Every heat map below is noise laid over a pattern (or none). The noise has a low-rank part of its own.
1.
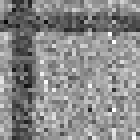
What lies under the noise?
bands of rows crossing bands of columns
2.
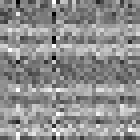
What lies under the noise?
bands of rows
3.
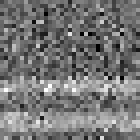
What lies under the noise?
bands of rows
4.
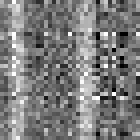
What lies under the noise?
bands of columns
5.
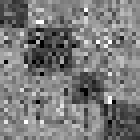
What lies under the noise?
blocks along the diagonal
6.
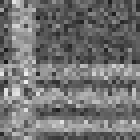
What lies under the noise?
bands of rows crossing bands of columns
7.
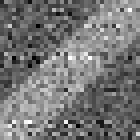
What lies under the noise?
a diagonal band
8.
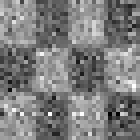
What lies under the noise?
a checkerboard
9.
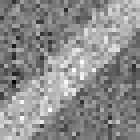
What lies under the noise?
a diagonal band
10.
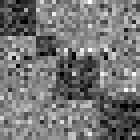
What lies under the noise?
blocks along the diagonal
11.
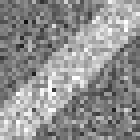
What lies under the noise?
a diagonal band
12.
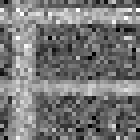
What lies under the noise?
bands of rows crossing bands of columns
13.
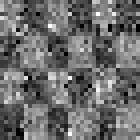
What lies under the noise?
a checkerboard
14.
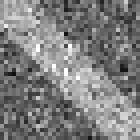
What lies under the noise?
a diagonal band
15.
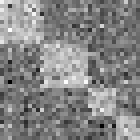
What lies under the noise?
blocks along the diagonal
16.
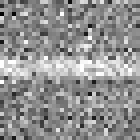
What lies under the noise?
one band of rows
